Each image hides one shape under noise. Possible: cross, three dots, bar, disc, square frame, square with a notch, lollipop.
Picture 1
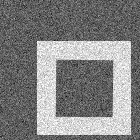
square frame
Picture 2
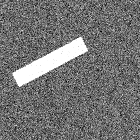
bar
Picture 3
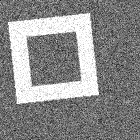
square frame
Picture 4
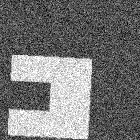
square with a notch
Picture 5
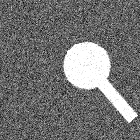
lollipop
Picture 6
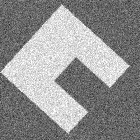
square with a notch
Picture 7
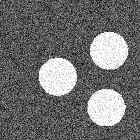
three dots
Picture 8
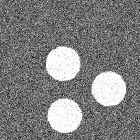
three dots
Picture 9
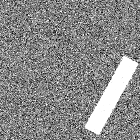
bar
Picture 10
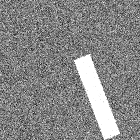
bar
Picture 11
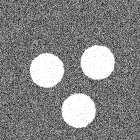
three dots
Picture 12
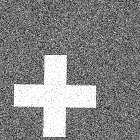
cross
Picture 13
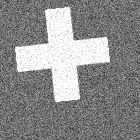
cross
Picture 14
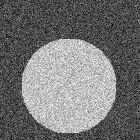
disc
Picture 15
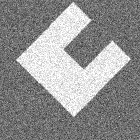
square with a notch
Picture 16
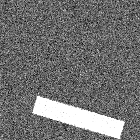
bar
